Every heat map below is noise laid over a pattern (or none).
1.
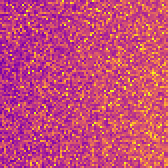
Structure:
a smooth slope
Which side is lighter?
right
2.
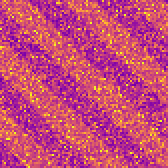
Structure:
diagonal stripes
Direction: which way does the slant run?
top left to bottom right
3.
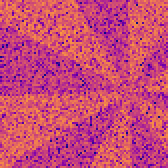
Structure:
spokes from one point
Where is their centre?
middle right
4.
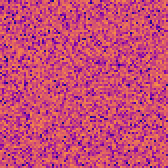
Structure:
only noise
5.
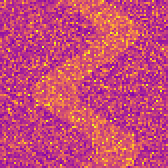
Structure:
a wavy band
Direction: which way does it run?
top to bottom
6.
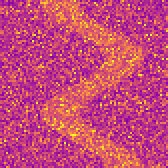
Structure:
a wavy band
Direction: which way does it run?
top to bottom
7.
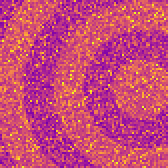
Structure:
rings round one point
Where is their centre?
middle right
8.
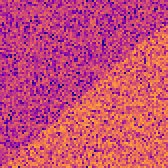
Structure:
a sharp edge
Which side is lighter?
bottom right
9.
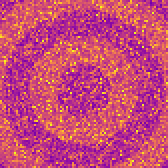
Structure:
rings round one point
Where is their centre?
centre
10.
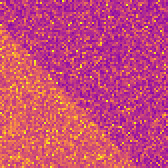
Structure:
a sharp edge
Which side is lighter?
bottom left
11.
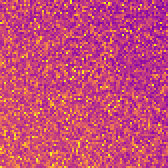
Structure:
a smooth slope
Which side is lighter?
bottom left
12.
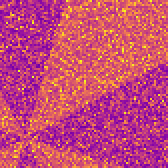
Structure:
spokes from one point
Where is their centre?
bottom left
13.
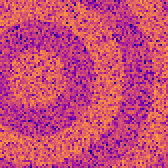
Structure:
rings round one point
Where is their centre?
middle left
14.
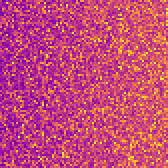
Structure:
a smooth slope
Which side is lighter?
right
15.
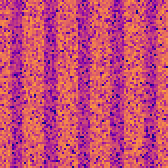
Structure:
vertical stripes
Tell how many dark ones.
5
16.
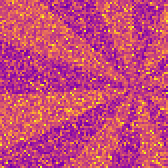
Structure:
spokes from one point
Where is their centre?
middle right
